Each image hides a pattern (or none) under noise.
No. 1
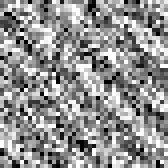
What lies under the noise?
diagonal stripes
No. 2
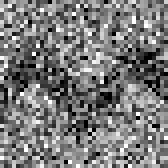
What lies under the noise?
a wavy band
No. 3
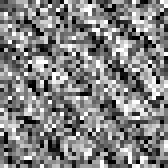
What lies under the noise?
diagonal stripes
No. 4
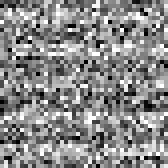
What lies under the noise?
horizontal stripes
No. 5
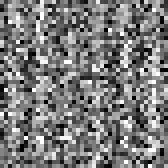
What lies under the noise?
vertical stripes
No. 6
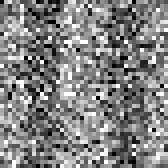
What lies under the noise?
vertical stripes
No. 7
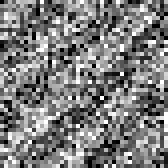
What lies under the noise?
diagonal stripes
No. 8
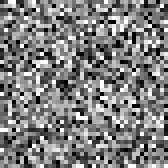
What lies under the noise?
only noise
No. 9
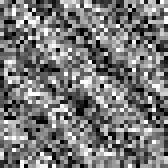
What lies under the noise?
diagonal stripes
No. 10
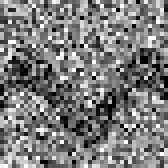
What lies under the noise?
a wavy band
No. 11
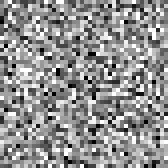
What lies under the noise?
only noise
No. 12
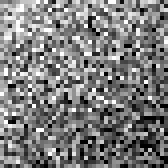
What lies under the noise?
a smooth slope
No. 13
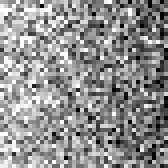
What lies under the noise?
a smooth slope
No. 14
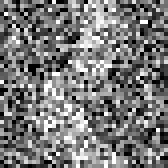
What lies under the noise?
a wavy band
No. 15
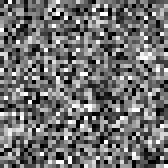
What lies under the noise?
only noise
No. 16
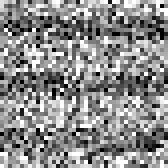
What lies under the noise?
horizontal stripes
